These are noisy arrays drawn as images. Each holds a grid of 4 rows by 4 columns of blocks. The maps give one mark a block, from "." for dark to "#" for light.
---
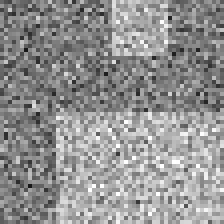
. . # .
. . . .
. # # #
. # # #
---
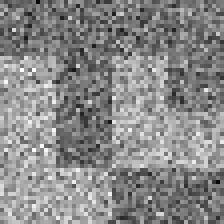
. . . .
# . # .
# . # #
# # . .
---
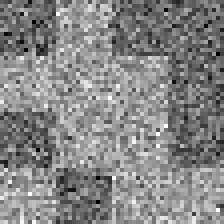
. # . .
# # # .
. # # .
# . # #
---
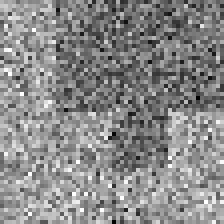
# . . .
# . . .
# # . #
# # # #
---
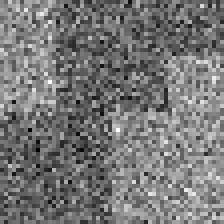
# . . .
# . . #
. . # #
. . # #
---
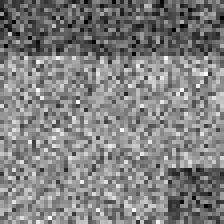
. . . .
# # # #
# # # #
# # # .
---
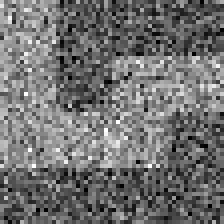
# . . .
# . # #
# # # .
. . . .
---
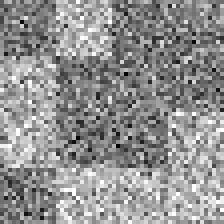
. # . .
# . . .
# . . #
. # # #
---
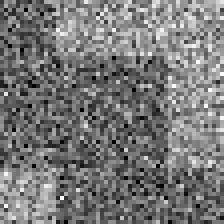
. # # #
. . . #
. . . #
# . . .
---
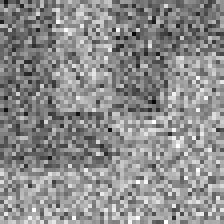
. # . .
. # . #
. . # #
# # # #
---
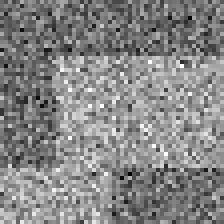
. . . .
. # # #
. # # #
# # . .
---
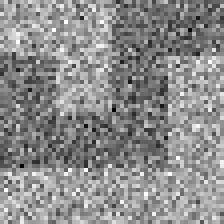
# # . .
. # . #
. . . #
# # # #
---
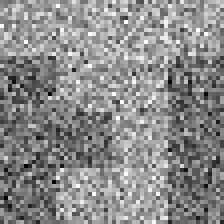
# # # #
. # # .
. . # .
. # # .
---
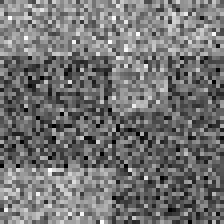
# # # #
. . # .
. . . .
# # . .
